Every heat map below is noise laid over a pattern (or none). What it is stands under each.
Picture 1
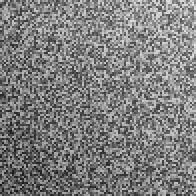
a smooth slope
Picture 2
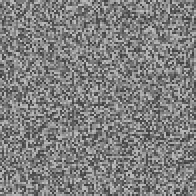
only noise
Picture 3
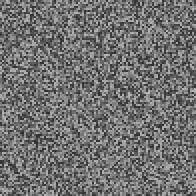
only noise
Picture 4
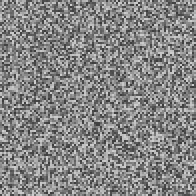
only noise
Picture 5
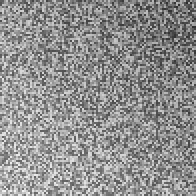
a smooth slope
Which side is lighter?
bottom left
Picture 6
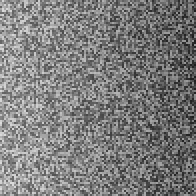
a smooth slope
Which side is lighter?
left
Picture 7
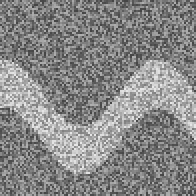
a wavy band
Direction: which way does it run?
left to right
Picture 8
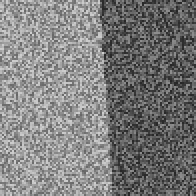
a sharp edge
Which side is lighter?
left
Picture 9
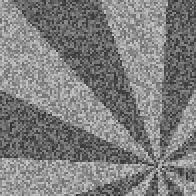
spokes from one point
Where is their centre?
bottom right
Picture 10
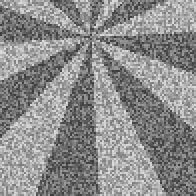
spokes from one point
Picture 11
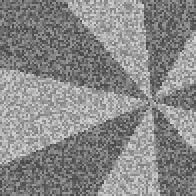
spokes from one point
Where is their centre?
middle right
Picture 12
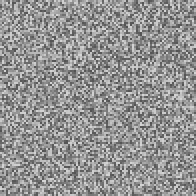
only noise
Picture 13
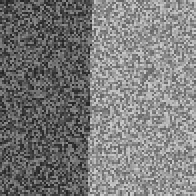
a sharp edge
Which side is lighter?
right
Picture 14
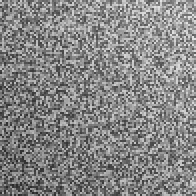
a smooth slope
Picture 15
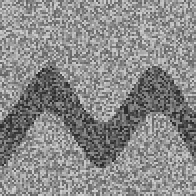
a wavy band
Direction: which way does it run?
left to right
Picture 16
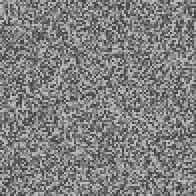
only noise
